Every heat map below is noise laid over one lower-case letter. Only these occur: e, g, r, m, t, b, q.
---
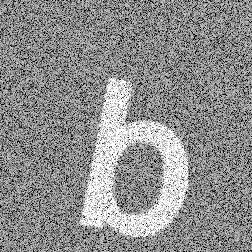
b
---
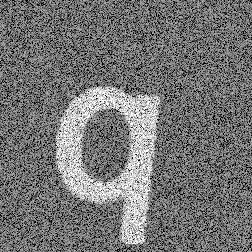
q
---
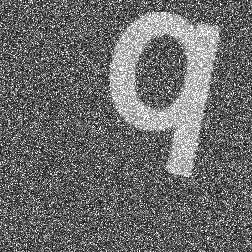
q
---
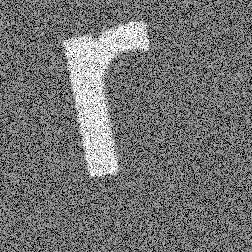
r
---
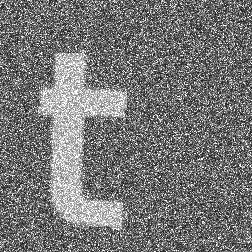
t
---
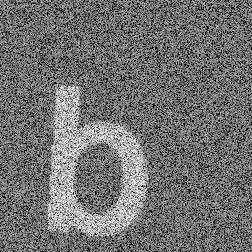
b
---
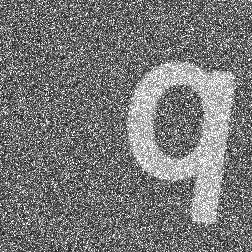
q
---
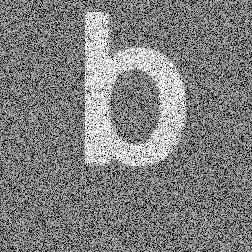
b
